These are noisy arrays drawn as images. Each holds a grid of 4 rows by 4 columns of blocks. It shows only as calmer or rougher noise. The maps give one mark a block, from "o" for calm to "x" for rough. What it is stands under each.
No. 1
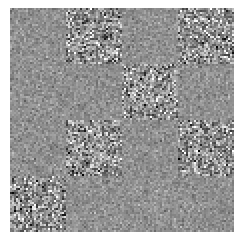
o x o x
o o x o
o x o x
x o o o
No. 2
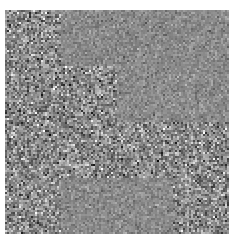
x o o o
x x o o
x x x x
x o o x
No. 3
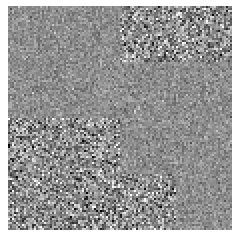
o o x x
o o o o
x x o o
x x x o
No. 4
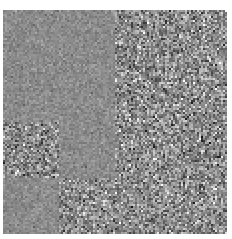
o o x x
o o x x
x o x x
o x x x
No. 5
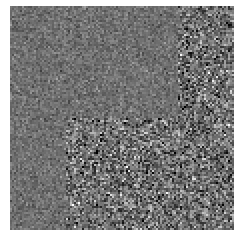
o o o x
o o o x
o x x x
o x x x
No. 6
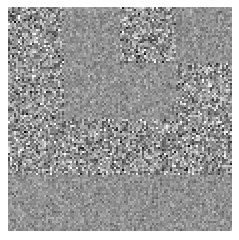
x o x o
x o o x
x x x x
o o o o
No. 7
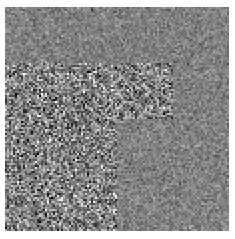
o o o o
x x x o
x x o o
x x o o
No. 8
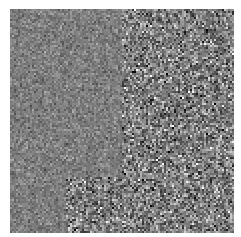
o o x x
o o x x
o o x x
o x x x
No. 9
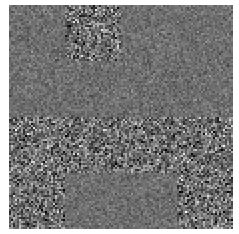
o x o o
o o o o
x x x x
x o o x
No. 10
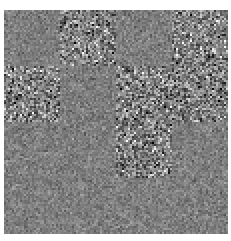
o x o x
x o x x
o o x o
o o o o
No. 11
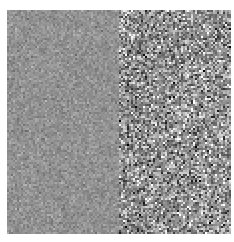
o o x x
o o x x
o o x x
o o x x
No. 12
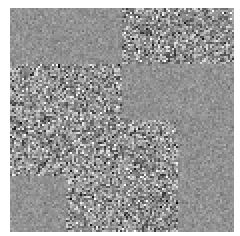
o o x x
x x o o
x x x o
o x x o
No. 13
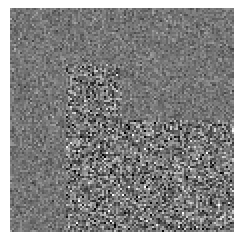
o o o o
o x o o
o x x x
o x x x
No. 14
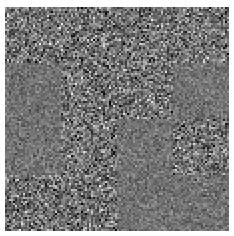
x x x x
o x x o
o x o x
x x o o
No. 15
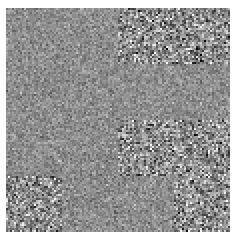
o o x x
o o o o
o o x x
x o o x
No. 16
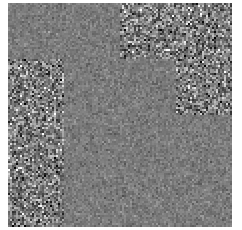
o o x x
x o o x
x o o o
x o o o
